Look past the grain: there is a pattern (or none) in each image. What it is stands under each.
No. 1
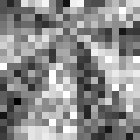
spokes from one point
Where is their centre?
top middle
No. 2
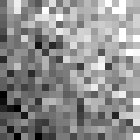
a smooth slope
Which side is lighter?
top right
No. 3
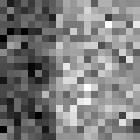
a sharp edge
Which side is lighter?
right
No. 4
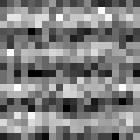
horizontal stripes
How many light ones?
4
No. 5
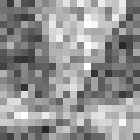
spokes from one point
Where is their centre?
bottom middle
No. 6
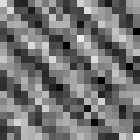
diagonal stripes
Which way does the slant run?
top left to bottom right
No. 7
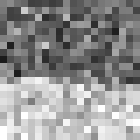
a sharp edge
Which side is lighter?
bottom
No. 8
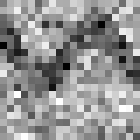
a wavy band
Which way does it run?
left to right
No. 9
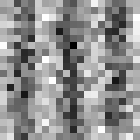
vertical stripes
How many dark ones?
3
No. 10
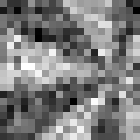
spokes from one point
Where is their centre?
middle right
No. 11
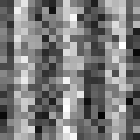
vertical stripes
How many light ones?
3
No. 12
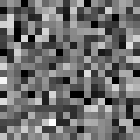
only noise
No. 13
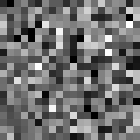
only noise
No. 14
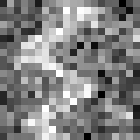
a wavy band
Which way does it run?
top to bottom
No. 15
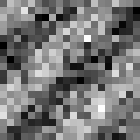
diagonal stripes
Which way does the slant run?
bottom left to top right
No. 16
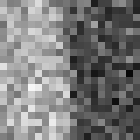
a sharp edge
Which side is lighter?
left
